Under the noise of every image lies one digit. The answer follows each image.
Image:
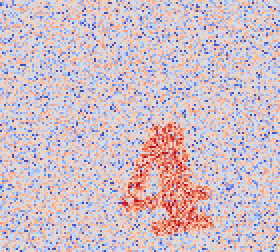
red 4
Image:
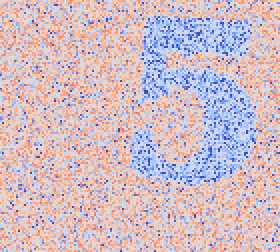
blue 5
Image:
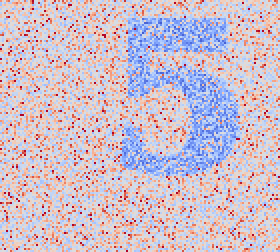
blue 5
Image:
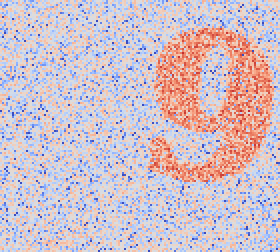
red 9
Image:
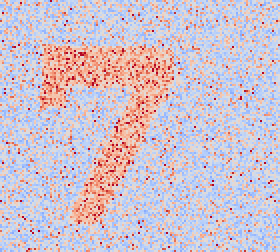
red 7
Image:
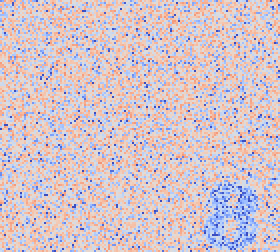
blue 8, bottom right
